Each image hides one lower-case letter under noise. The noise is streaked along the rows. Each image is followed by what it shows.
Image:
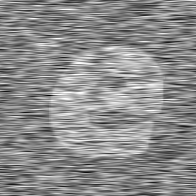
e
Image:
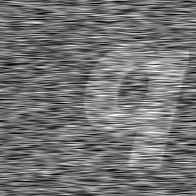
q
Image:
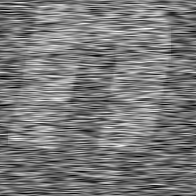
n
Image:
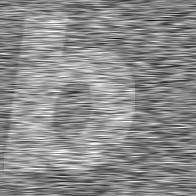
b
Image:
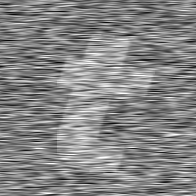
t
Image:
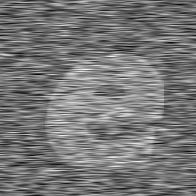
e
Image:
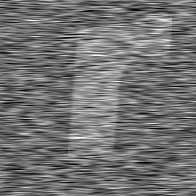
r
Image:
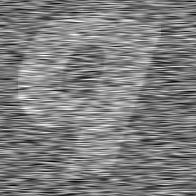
q
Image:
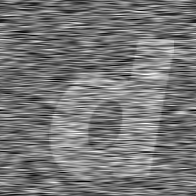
d
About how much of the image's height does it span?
two thirds
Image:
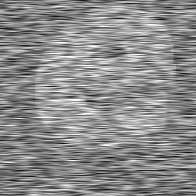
e
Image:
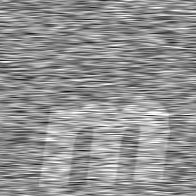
m
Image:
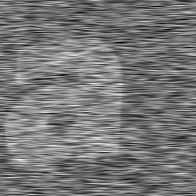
a
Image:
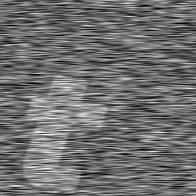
t
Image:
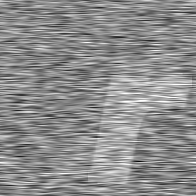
r
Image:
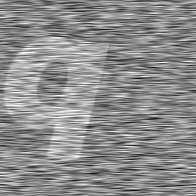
q
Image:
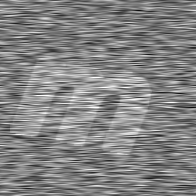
m
